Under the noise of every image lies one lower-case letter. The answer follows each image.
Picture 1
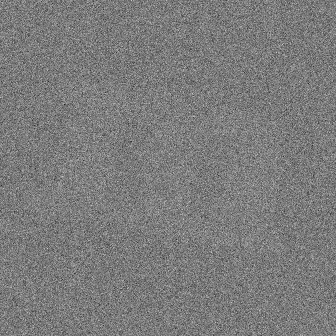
light m
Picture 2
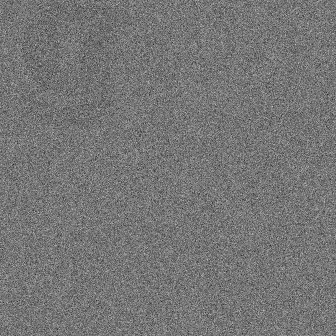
dark g, top left
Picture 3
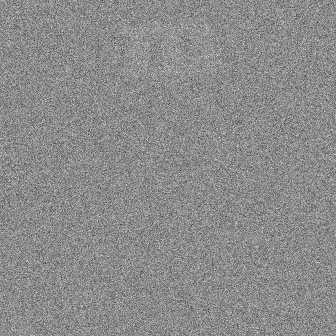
light m, top middle
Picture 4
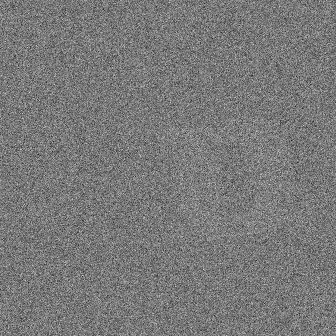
light n
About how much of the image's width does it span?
half
